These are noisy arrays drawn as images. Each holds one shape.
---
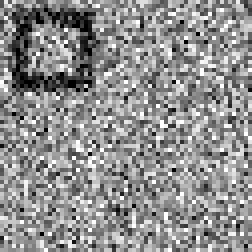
dark square frame, top left
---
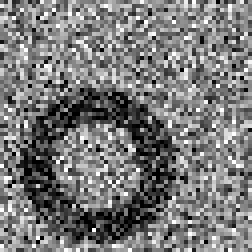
dark ring
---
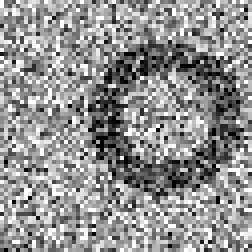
dark ring
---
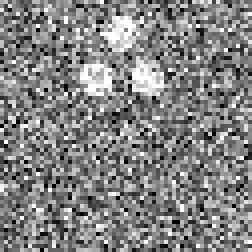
light three dots, top middle
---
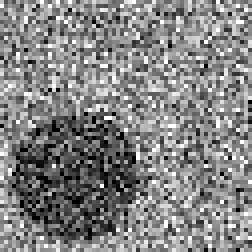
dark disc
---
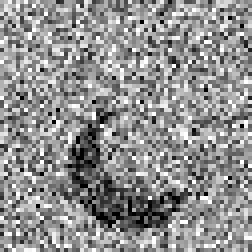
dark crescent
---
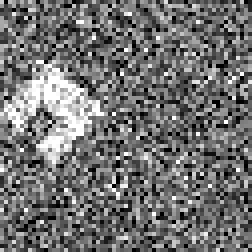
light square with a notch, middle left
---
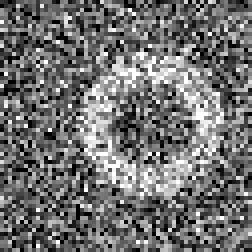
light ring
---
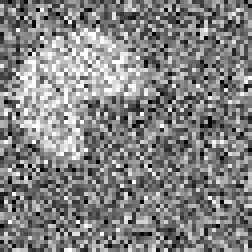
light disc with a wedge cut out
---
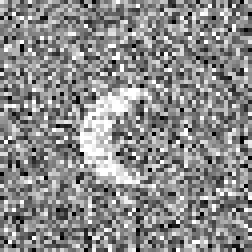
light crescent, centre
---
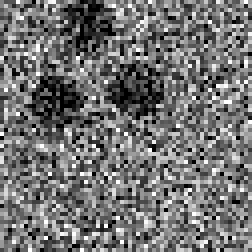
dark three dots
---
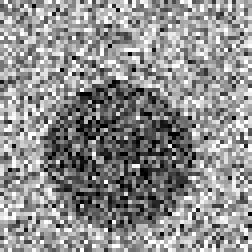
dark disc
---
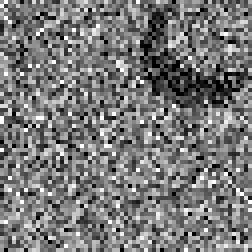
dark crescent, top right
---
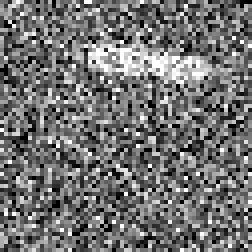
light bar
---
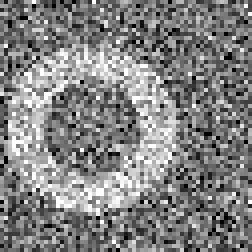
light ring
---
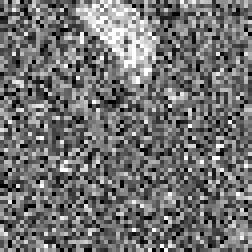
light half disc, top middle
